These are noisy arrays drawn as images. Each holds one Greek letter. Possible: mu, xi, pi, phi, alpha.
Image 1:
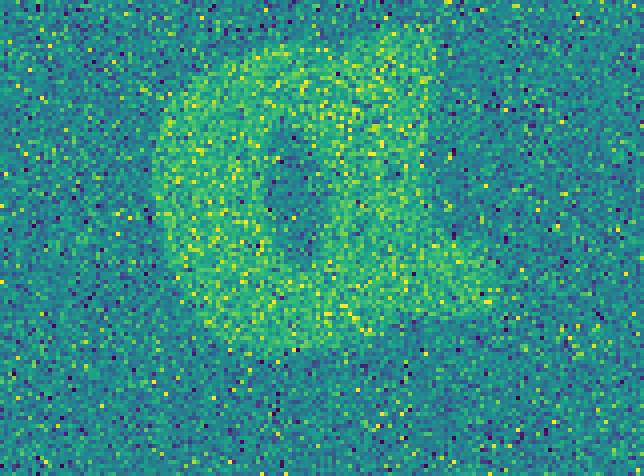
alpha
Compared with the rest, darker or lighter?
lighter
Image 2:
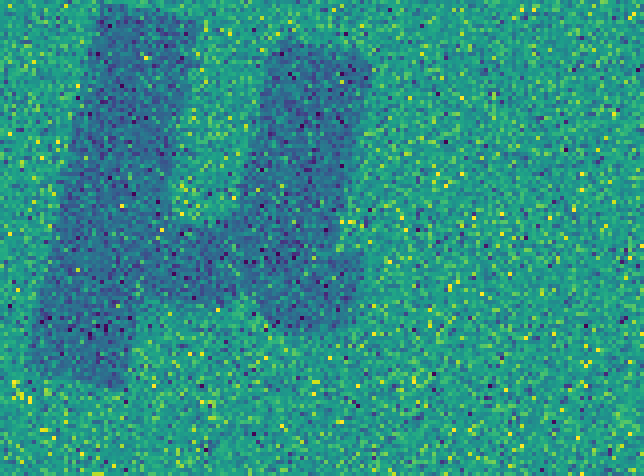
mu
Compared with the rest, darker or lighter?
darker
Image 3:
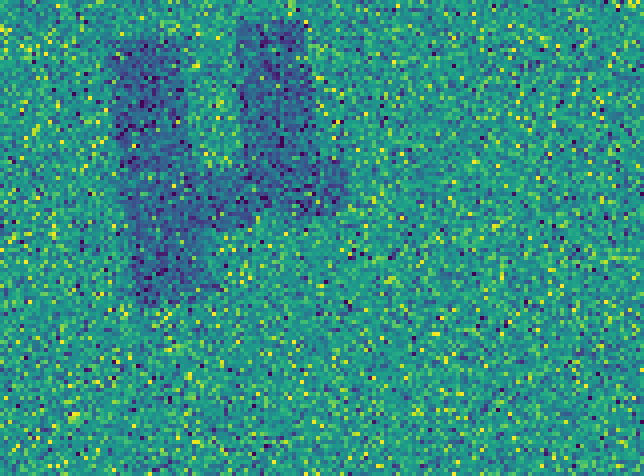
mu
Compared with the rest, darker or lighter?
darker
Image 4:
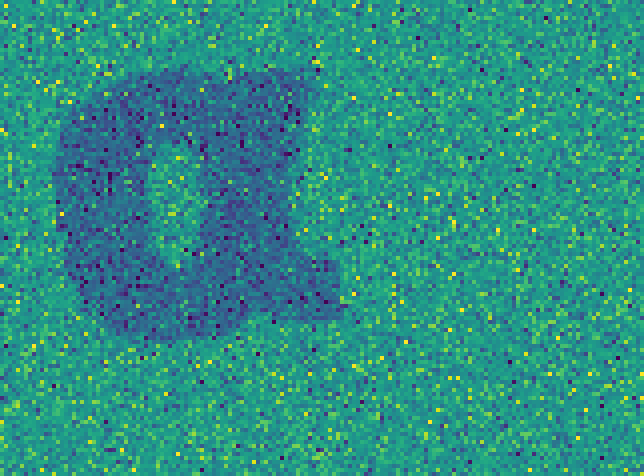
alpha
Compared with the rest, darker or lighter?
darker
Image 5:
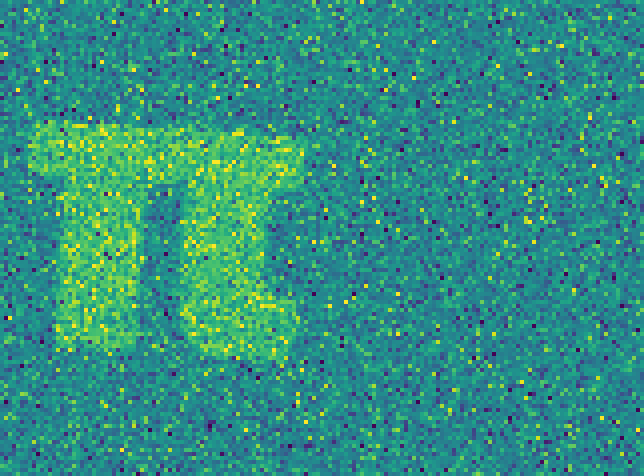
pi
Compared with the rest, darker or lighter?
lighter
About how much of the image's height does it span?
half
